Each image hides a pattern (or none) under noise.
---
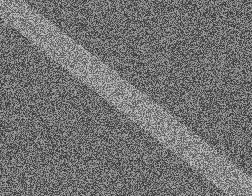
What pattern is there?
a diagonal band
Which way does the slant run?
top left to bottom right
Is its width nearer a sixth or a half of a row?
a sixth
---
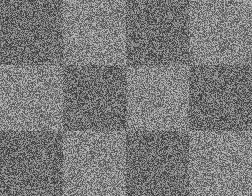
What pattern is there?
a checkerboard
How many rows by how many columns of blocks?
3 by 4
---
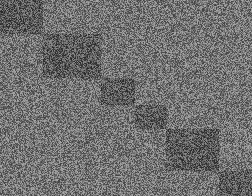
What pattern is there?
blocks along the diagonal
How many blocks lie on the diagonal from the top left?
6
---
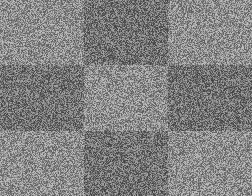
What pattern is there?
a checkerboard
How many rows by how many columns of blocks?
3 by 3
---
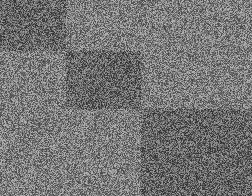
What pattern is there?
blocks along the diagonal
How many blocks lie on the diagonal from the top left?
3
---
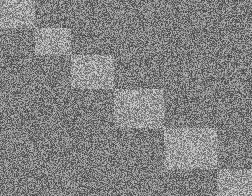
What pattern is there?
blocks along the diagonal
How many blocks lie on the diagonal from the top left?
6
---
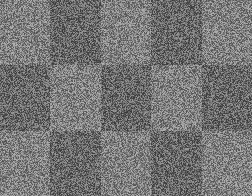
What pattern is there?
a checkerboard
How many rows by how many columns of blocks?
3 by 5
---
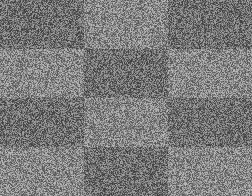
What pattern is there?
a checkerboard
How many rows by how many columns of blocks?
4 by 3
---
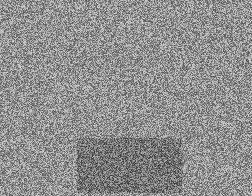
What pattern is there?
one block
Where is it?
bottom middle
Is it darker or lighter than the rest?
darker
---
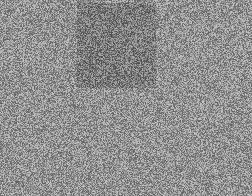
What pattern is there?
one block
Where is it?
top middle
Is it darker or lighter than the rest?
darker
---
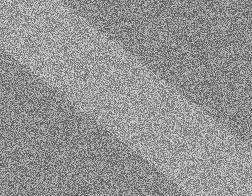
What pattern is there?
a diagonal band
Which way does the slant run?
top left to bottom right
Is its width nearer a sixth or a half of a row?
a half
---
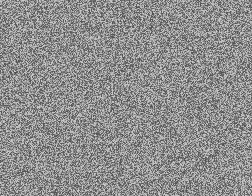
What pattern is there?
only noise
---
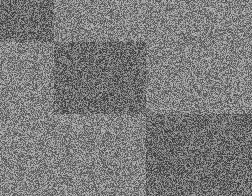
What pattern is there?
blocks along the diagonal
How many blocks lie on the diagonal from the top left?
3
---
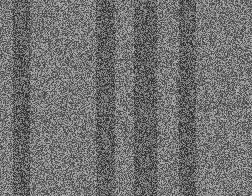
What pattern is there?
bands of columns
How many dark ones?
4
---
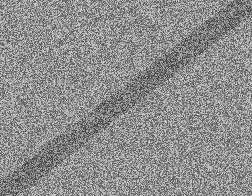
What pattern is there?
a diagonal band
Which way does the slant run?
bottom left to top right
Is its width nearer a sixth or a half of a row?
a sixth
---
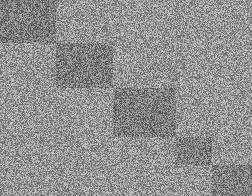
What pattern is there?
blocks along the diagonal
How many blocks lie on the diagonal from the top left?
5
